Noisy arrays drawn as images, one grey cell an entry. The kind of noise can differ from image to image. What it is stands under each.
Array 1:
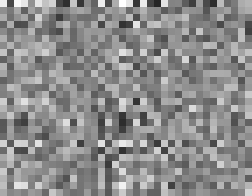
low rank plus noise
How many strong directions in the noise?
one
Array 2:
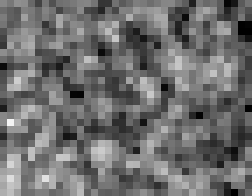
blotchy
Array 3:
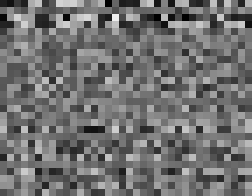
rows of uneven size
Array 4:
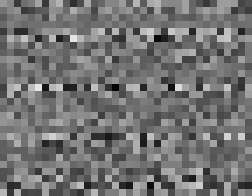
rows of uneven size
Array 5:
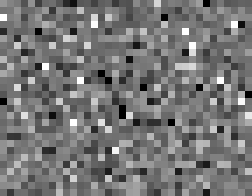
heavy tails
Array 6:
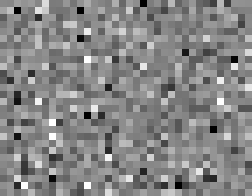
heavy tails
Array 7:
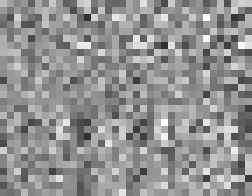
low rank plus noise
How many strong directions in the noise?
two
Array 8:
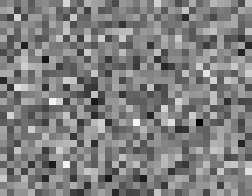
low rank plus noise
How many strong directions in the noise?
five to eight
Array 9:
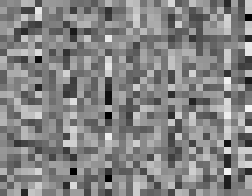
columns of uneven size
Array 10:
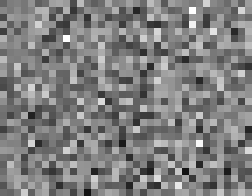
independent entries
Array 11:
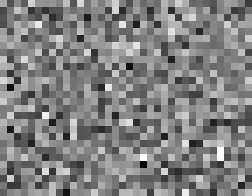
independent entries
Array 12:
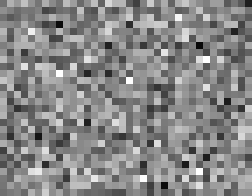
independent entries
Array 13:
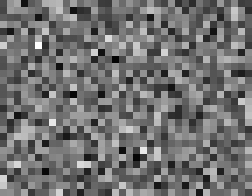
independent entries
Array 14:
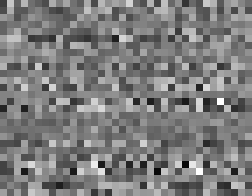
rows of uneven size
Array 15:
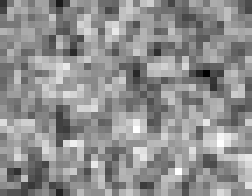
blotchy
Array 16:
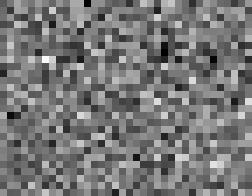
low rank plus noise
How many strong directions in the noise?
five to eight
